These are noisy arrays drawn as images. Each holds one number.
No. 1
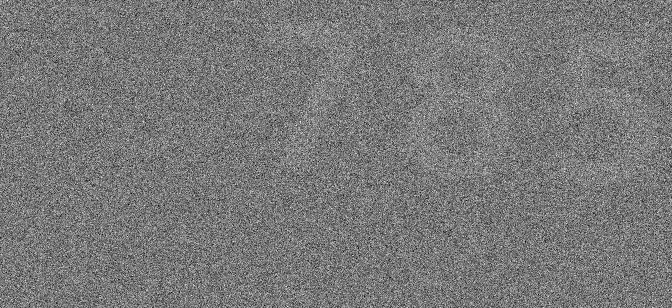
785
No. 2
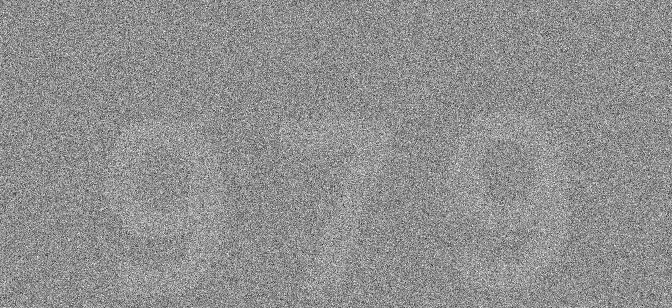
979
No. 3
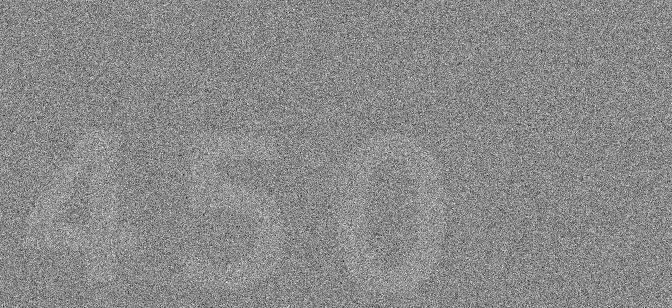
450
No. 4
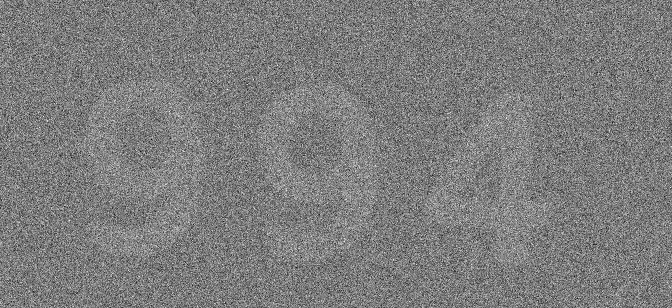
994
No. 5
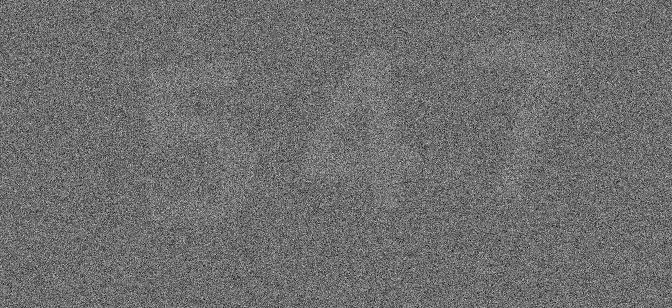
547
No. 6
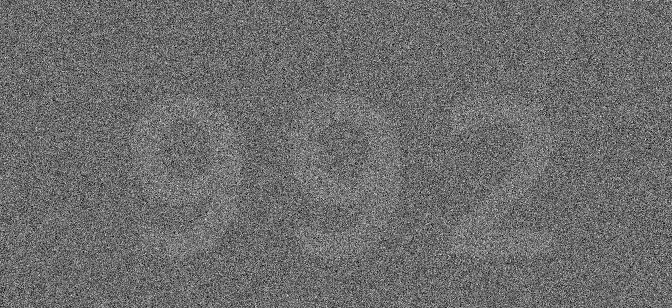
992
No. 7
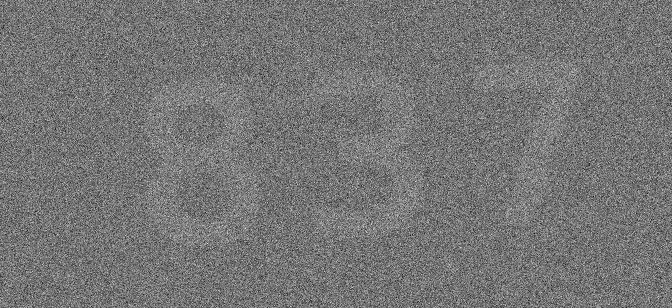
837
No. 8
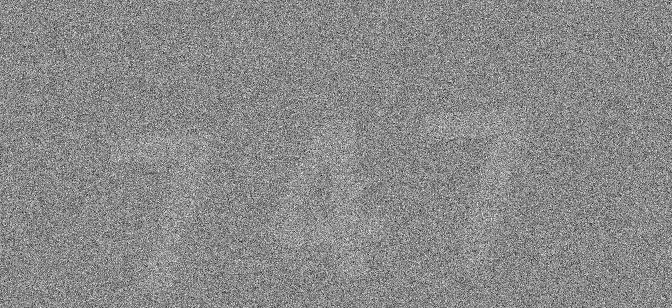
747
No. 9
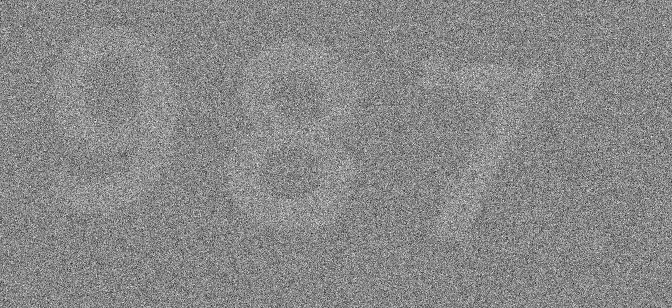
987
